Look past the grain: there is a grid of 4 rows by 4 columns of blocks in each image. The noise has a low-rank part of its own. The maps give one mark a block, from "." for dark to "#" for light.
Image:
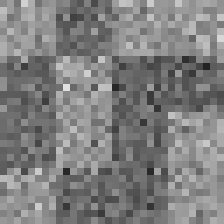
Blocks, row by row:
# . # #
. # . .
. # . #
# . . #
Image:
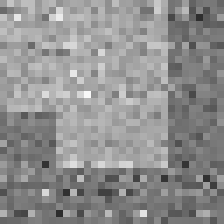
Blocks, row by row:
# # # .
# # # .
. # # .
. . . .
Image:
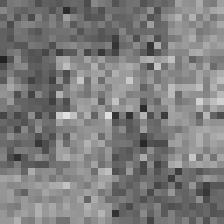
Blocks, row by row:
. . . #
. # # #
. # . #
# # . .
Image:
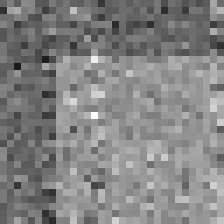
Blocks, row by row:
. . . .
. # # #
. # # #
. # # #
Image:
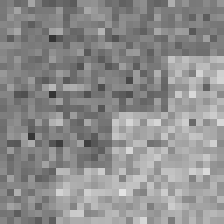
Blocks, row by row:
. . . .
. . . #
. . # #
. # # #
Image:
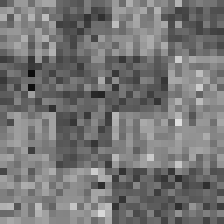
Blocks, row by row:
# . # .
. . . #
# . # #
# # . .
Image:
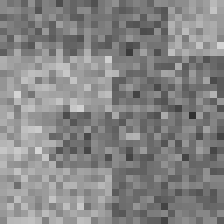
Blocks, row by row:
. . . #
# # . .
# . . .
# # . .
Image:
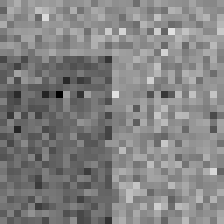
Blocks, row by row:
# # # #
. . # #
. . # #
. . # #
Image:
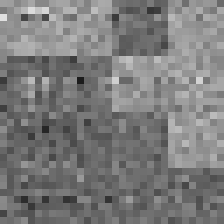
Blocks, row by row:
# # . #
. . # #
. . . #
. . . .
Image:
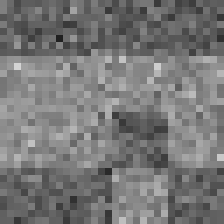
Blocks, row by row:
. . . .
# # # #
# # . #
. . # .
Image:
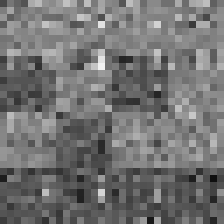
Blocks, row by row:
# # # #
. # . #
# . # #
. . . .
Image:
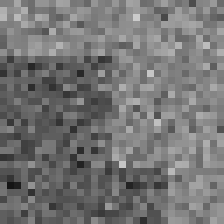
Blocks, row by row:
# # # #
. . # #
. . # #
. . . #
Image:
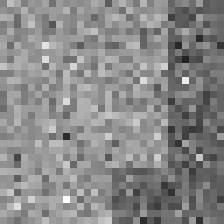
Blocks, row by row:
# # # .
# # # .
# # # .
# # . .
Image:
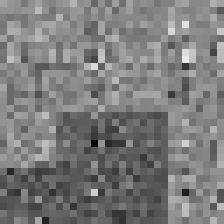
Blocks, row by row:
# # # #
# # # #
# . . #
. . . #
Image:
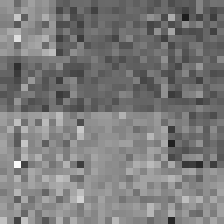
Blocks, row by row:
# . . .
. . . .
# # # .
# # # #
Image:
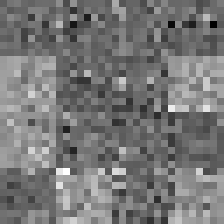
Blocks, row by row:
. . . .
# . . #
# . . .
. # . #
